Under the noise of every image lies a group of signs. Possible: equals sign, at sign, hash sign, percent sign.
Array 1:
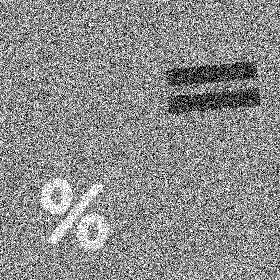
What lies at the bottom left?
percent sign
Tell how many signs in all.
2
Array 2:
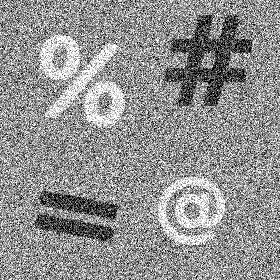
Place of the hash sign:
top right
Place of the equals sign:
bottom left
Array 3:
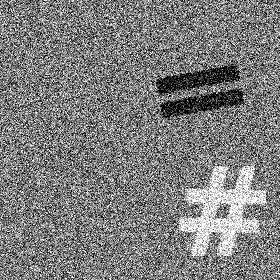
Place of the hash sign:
bottom right
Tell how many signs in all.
2
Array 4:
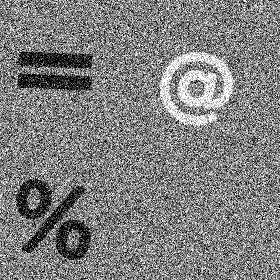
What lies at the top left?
equals sign
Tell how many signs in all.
3
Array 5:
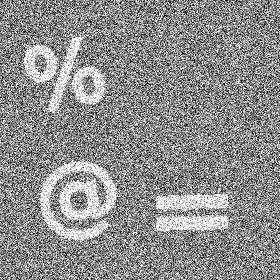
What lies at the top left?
percent sign
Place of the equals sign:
bottom right
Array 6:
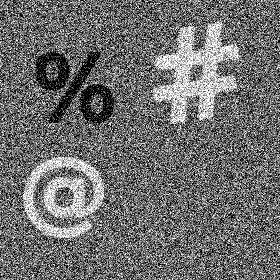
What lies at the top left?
percent sign
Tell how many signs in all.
3
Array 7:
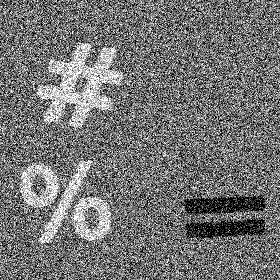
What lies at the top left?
hash sign
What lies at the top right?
nothing
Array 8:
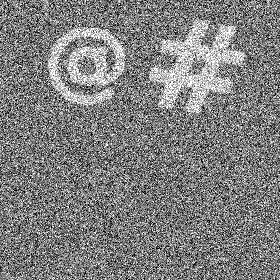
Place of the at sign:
top left
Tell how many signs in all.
2
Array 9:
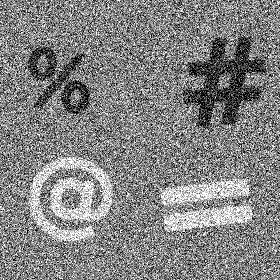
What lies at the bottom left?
at sign
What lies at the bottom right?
equals sign
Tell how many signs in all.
4
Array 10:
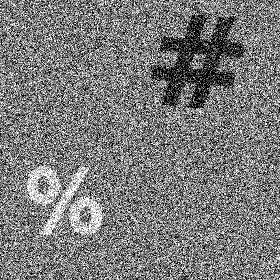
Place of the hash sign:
top right
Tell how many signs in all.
2
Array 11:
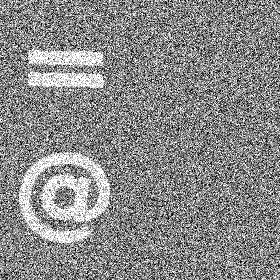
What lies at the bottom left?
at sign
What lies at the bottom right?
nothing
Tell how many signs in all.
2
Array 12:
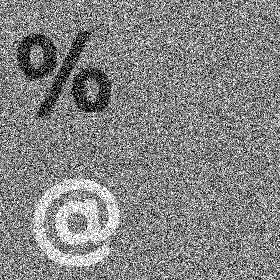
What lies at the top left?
percent sign
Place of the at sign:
bottom left
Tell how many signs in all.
2
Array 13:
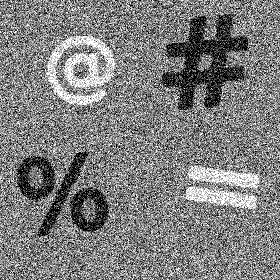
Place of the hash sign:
top right
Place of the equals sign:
bottom right
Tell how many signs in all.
4
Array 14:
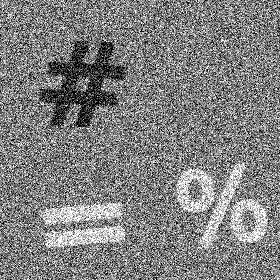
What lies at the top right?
nothing
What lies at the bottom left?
equals sign
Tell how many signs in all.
3
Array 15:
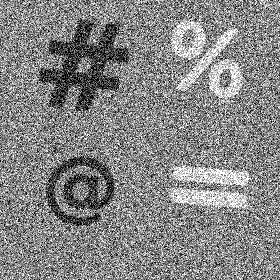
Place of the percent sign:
top right
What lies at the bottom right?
equals sign
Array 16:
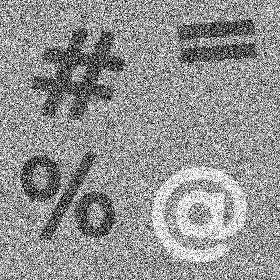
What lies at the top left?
hash sign
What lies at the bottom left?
percent sign
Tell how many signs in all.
4
